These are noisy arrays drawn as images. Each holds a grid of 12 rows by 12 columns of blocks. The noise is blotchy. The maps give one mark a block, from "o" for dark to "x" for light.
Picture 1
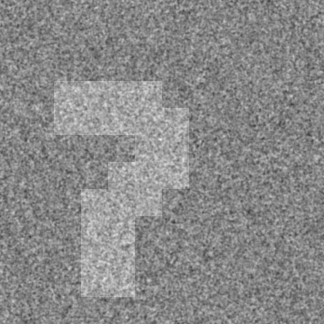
o o o o o o o o o o o o
o o o o o o o o o o o o
o o o o o o o o o o o o
o o x x x x o o o o o o
o o x x x x x o o o o o
o o o o o x x o o o o o
o o o o x x x o o o o o
o o o x x x o o o o o o
o o o x x o o o o o o o
o o o x x o o o o o o o
o o o x x o o o o o o o
o o o o o o o o o o o o
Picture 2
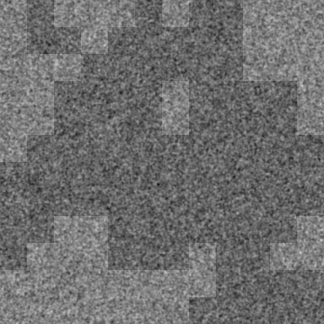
x o x x x o x o o x x x
x o o x o o o o o x x x
x x x o o o o o o x x x
x x o o o o x o o o o x
x x o o o o x o o o o x
x o o o o o o o o o o o
o o o o o o o o o o o o
o o o o o o o o o o o o
o o x x o o o o o o o x
o x x x o o o x o o x x
x x x x x x x x o o o o
x x x x x x x o o o o o
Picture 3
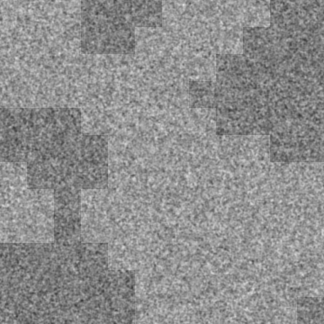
x x x o o o x x x x o o
x x x o o x x x x o o o
x x x x x x x x o o o o
x x x x x x x o o o o o
o o o x x x x x o o o o
o o o o x x x x x x o o
x o o o x x x x x x x x
x x o x x x x x x x x x
x x o x x x x x x x x x
o o o o x x x x x x x x
o o o o o x x x x x x x
o o o o o x x x x x x o
